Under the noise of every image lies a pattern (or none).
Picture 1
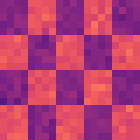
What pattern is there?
a checkerboard
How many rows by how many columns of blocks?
4 by 5
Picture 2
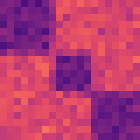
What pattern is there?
blocks along the diagonal
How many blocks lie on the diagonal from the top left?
3
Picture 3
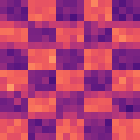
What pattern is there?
a checkerboard
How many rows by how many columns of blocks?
6 by 5
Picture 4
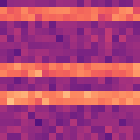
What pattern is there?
bands of rows
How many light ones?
3
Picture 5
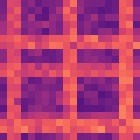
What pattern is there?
bands of rows crossing bands of columns
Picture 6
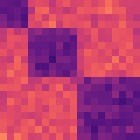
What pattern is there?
blocks along the diagonal
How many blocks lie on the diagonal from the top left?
3
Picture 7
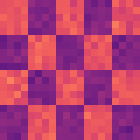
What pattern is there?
a checkerboard
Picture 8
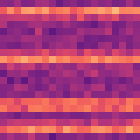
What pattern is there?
bands of rows
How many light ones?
4
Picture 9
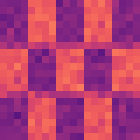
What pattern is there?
a checkerboard
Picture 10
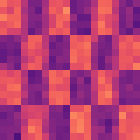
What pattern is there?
a checkerboard
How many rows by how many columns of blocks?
4 by 6
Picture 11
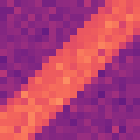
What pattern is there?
a diagonal band
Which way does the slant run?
bottom left to top right
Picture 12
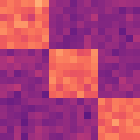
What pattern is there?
blocks along the diagonal
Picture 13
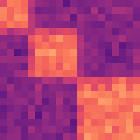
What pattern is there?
blocks along the diagonal
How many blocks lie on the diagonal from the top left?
3
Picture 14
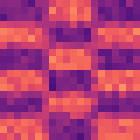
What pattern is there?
a checkerboard
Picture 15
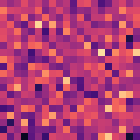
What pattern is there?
only noise
